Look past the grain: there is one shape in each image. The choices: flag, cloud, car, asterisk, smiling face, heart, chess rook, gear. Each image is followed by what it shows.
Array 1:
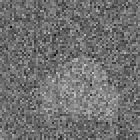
light cloud
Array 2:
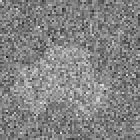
light car
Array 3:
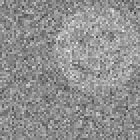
light smiling face
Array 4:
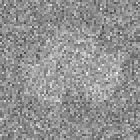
light car
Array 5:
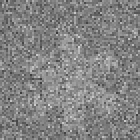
light asterisk
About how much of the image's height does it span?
two thirds
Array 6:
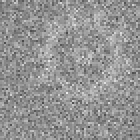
light gear
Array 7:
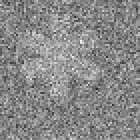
light asterisk
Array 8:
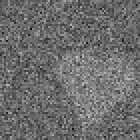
light heart
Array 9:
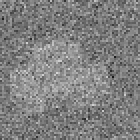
light car
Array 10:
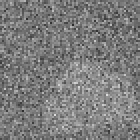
light cloud
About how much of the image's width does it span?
two thirds
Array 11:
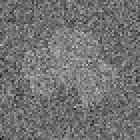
light car
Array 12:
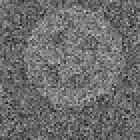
light smiling face
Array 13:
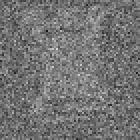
light chess rook
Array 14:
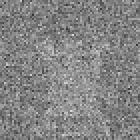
light chess rook
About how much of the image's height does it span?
two thirds
